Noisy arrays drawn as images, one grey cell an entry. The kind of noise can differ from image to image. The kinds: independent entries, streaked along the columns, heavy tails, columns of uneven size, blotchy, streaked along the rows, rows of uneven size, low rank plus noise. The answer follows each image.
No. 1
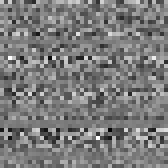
rows of uneven size
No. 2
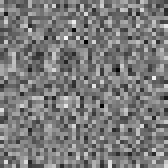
low rank plus noise
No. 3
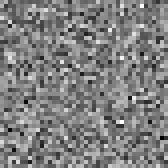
independent entries
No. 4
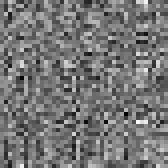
low rank plus noise
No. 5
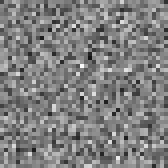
independent entries
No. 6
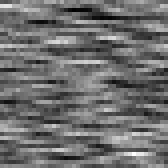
streaked along the rows
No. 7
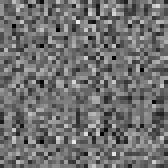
low rank plus noise
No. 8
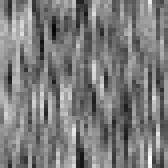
streaked along the columns
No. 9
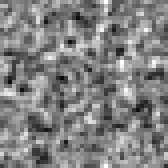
blotchy
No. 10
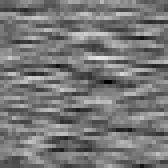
streaked along the rows
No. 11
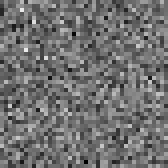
independent entries
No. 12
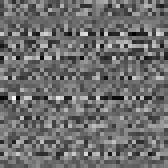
rows of uneven size
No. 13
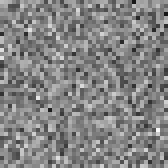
independent entries
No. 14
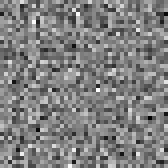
low rank plus noise
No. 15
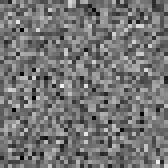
independent entries
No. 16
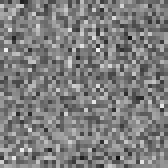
independent entries
